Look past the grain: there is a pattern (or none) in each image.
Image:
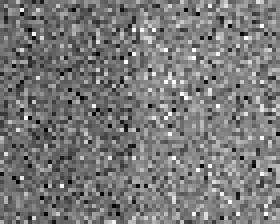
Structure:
a sharp edge
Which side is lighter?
right
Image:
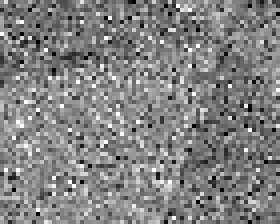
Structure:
spokes from one point
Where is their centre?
top right
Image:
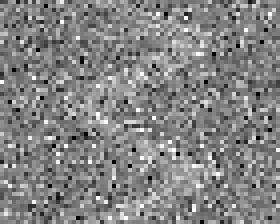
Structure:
a wavy band
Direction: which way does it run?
top to bottom
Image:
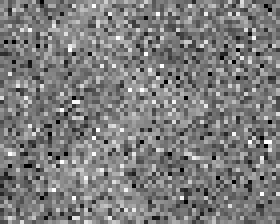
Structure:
a wavy band
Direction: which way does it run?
top to bottom
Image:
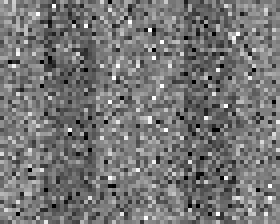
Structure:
vertical stripes
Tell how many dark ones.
2
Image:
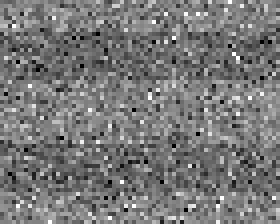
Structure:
horizontal stripes
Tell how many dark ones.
2
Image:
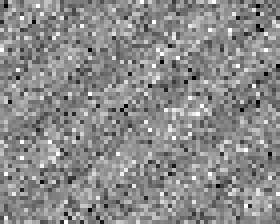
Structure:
diagonal stripes
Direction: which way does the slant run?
bottom left to top right
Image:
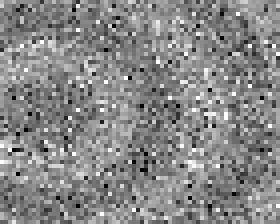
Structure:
rings round one point
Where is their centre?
middle left
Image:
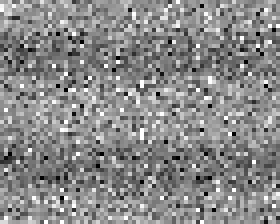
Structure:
horizontal stripes
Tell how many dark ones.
2
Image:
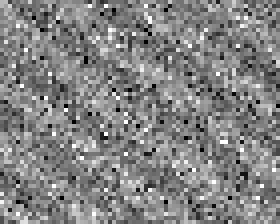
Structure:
diagonal stripes
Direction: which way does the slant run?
top left to bottom right
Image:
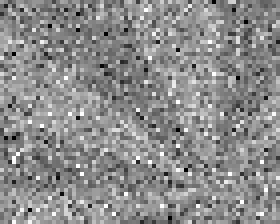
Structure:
spokes from one point
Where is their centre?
bottom right
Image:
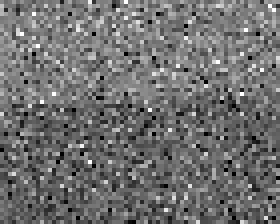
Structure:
a sharp edge
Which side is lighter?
top
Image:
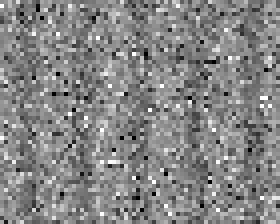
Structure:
vertical stripes
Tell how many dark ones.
5
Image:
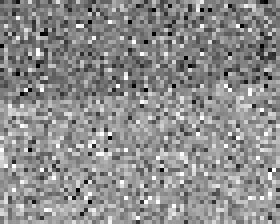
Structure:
a sharp edge
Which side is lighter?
bottom
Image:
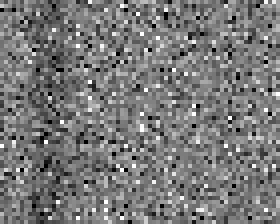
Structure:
one vertical stripe
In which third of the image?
left
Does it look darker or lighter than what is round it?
darker
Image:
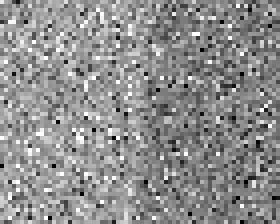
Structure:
a sharp edge
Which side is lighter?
left
